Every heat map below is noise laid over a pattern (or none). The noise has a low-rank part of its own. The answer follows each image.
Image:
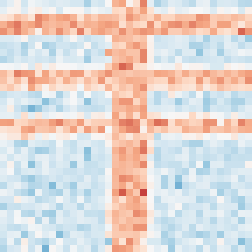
bands of rows crossing bands of columns
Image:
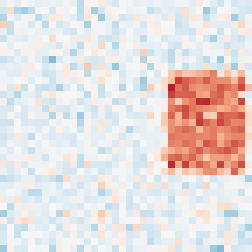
one block
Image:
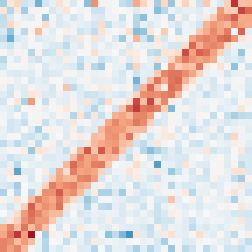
a diagonal band
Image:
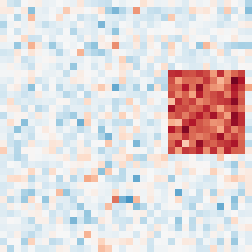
one block
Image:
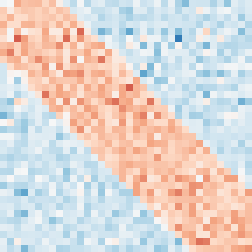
a diagonal band
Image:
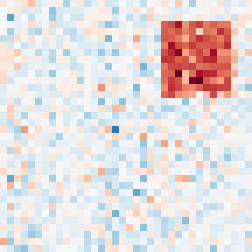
one block
